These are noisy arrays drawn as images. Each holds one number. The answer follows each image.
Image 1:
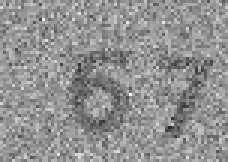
67
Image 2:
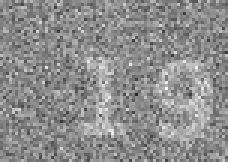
19
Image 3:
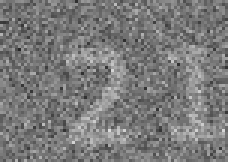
21
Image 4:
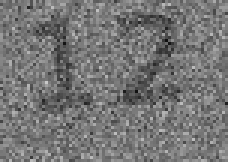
12
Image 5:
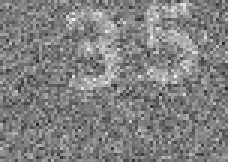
35
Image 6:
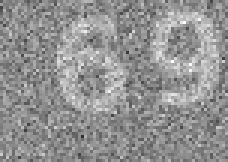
69
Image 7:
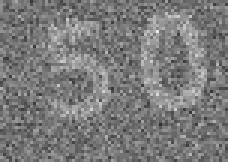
50
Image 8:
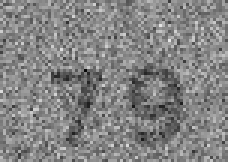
79
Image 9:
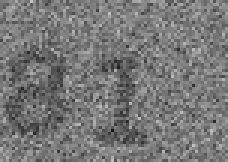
81
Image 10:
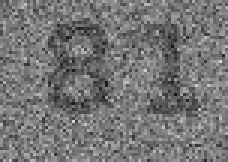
81
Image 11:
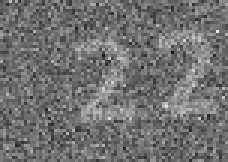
22
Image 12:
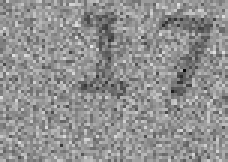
17
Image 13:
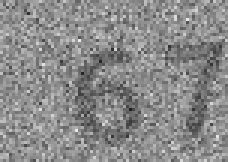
67
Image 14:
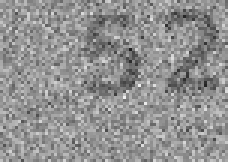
52
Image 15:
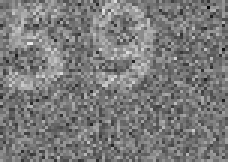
59
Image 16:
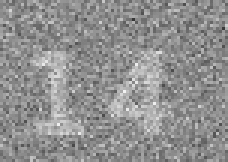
14
